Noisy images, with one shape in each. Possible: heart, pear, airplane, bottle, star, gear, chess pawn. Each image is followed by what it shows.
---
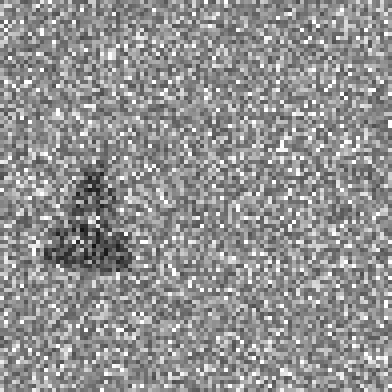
chess pawn
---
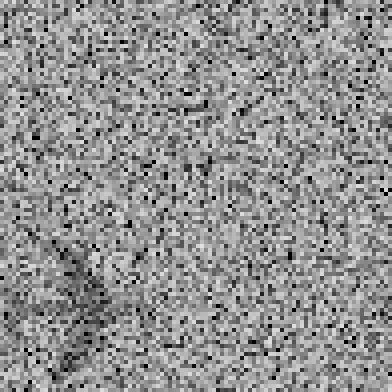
airplane
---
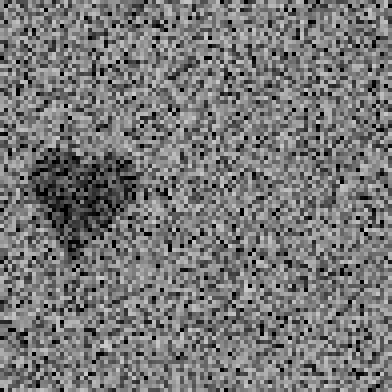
heart
